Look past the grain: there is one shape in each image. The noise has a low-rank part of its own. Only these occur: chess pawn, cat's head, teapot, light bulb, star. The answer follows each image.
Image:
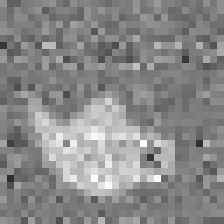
teapot
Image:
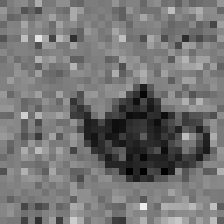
teapot
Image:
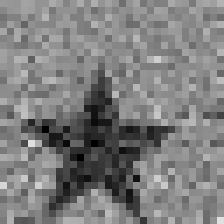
star
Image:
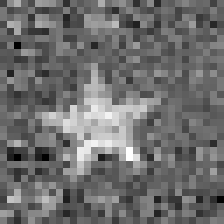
star
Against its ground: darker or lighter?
lighter
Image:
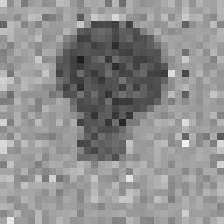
light bulb
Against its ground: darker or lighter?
darker
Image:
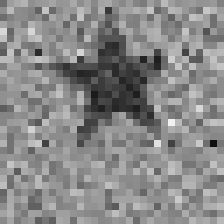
star
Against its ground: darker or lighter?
darker
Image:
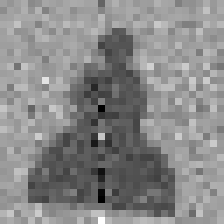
chess pawn
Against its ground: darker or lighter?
darker
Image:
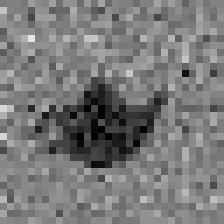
teapot
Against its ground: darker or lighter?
darker
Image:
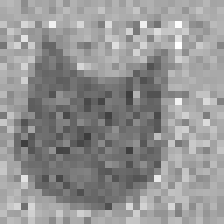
cat's head
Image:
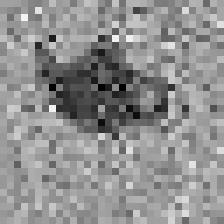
teapot
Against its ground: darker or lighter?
darker
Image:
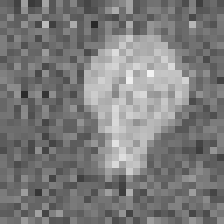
light bulb
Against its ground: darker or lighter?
lighter
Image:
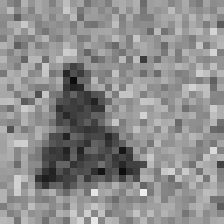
chess pawn
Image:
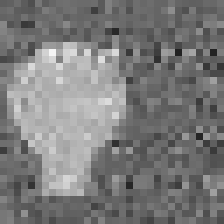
light bulb
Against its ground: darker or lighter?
lighter
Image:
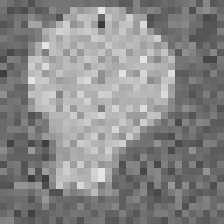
light bulb
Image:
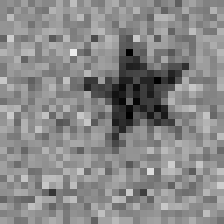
star
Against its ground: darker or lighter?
darker
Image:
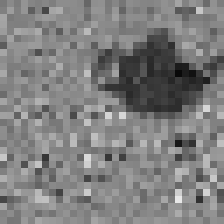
teapot
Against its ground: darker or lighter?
darker
